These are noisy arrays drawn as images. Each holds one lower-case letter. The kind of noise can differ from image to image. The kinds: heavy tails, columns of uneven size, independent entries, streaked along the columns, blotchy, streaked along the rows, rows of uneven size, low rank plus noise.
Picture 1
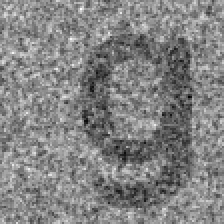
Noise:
blotchy
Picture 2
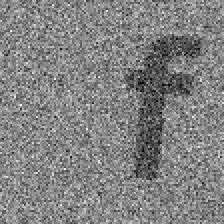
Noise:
independent entries
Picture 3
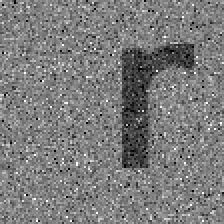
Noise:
heavy tails
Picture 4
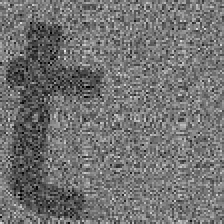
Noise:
low rank plus noise
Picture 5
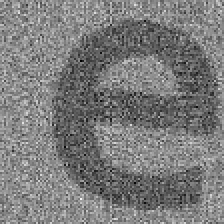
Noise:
low rank plus noise
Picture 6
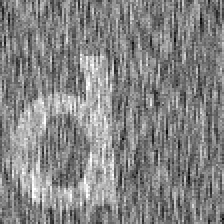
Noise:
streaked along the columns
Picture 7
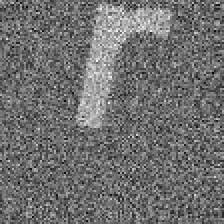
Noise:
low rank plus noise
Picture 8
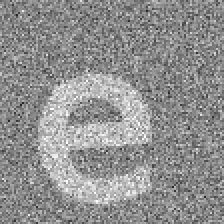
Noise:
independent entries
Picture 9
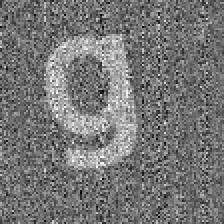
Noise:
columns of uneven size
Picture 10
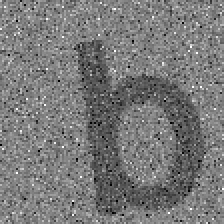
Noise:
heavy tails
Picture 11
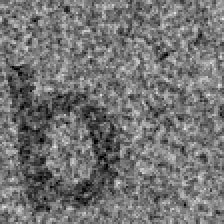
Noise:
blotchy
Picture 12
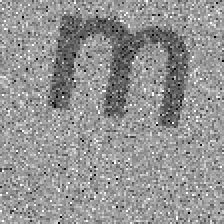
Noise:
heavy tails
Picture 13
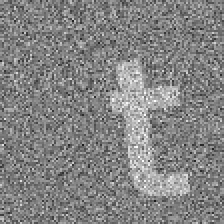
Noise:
low rank plus noise
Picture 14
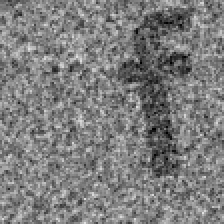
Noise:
blotchy
